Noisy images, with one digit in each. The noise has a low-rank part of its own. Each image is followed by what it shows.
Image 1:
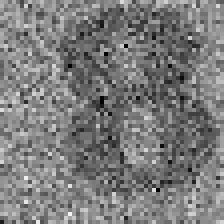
8
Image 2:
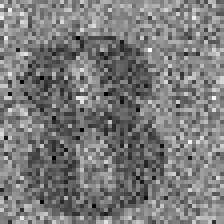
8
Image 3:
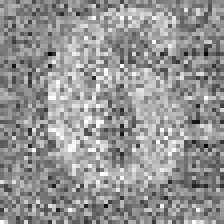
6
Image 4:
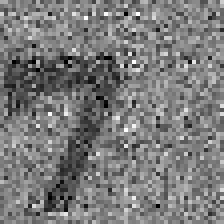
7
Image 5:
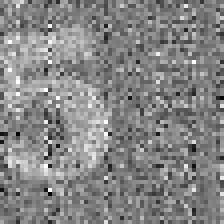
5
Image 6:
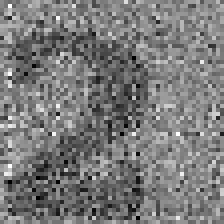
2
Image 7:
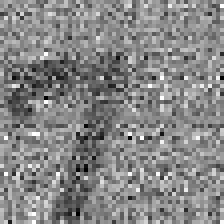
7
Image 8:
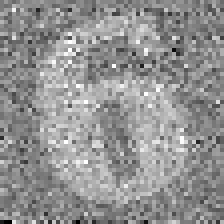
6
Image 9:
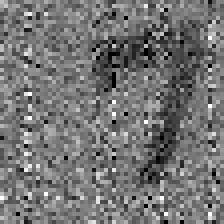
7
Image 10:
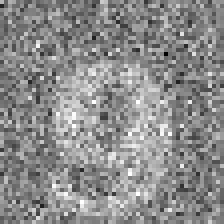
9
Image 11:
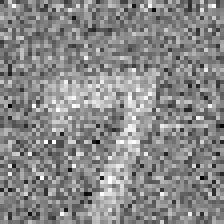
7
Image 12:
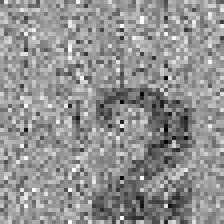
2
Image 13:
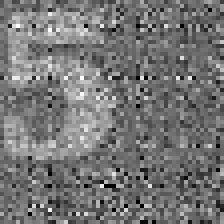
5
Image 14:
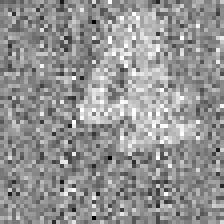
4
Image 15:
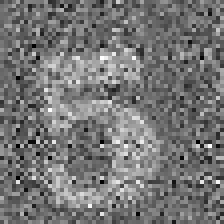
5
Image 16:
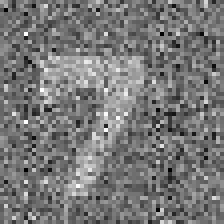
7
